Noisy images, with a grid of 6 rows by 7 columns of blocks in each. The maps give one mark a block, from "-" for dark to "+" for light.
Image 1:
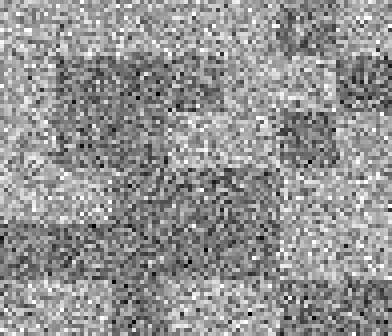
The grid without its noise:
+ + + + + - +
+ - - - + + -
+ - - + + - +
+ + - - - + +
- - - - - + +
+ + - + + - -
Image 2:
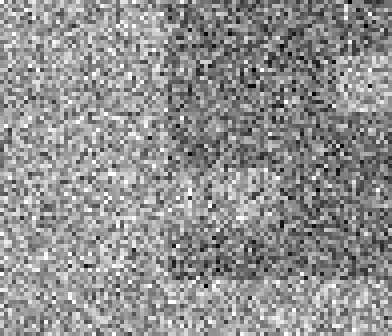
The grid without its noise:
+ + + - - - -
+ + + - - - +
+ + + - - - -
+ + + + + - -
+ + + - - - -
+ + + + + + +
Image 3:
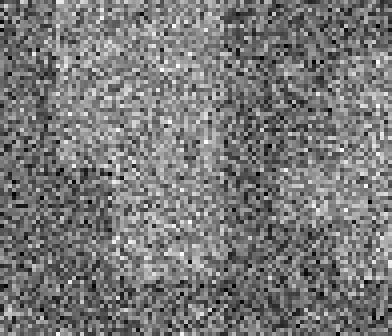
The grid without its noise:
- + + + - - -
- + + + - - +
- + + + - - +
- - + + - + +
- - + + - - +
- - - - - - -
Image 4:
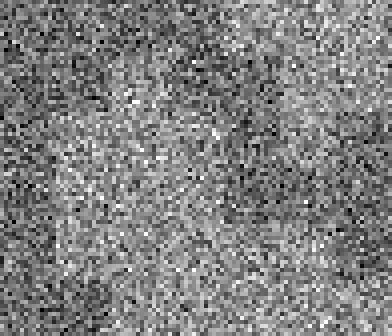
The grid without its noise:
- - - - + + +
- - + - - + +
- + + + - + -
- + + + - - -
- + + + + + -
- - + + + + +
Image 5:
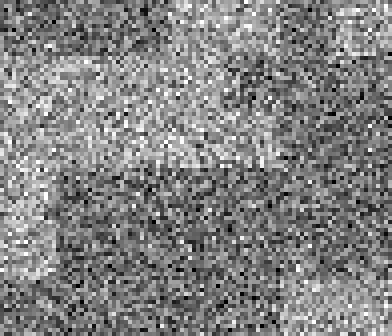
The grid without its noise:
- - - + + - +
+ + + + - - -
+ + + + + - -
+ - - - - - -
+ - - - - - -
- - - - - + +
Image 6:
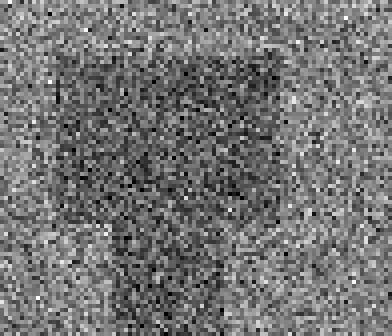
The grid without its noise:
+ + + + + + +
+ - - - - + +
+ - - - - + +
+ - - - - + +
+ + - - + + +
+ + - - + + +
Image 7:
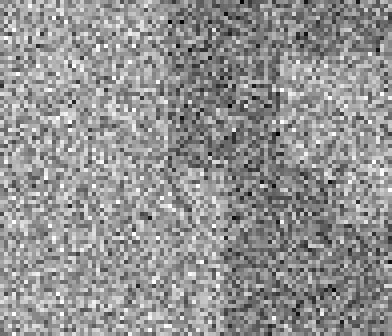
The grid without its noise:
+ + + - - - -
+ + + - - + +
+ + + - - + +
+ + + + - - +
+ + + + - - -
+ + + + - - -
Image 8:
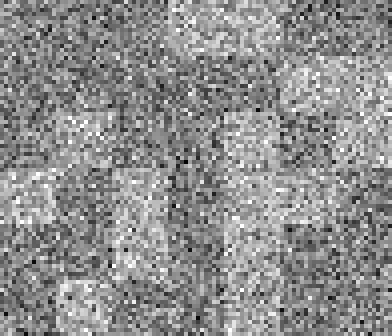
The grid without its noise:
- - - + + - -
- - - - - + +
- + - - + - +
+ - + - + + -
- - + - + - -
- + - - + - -
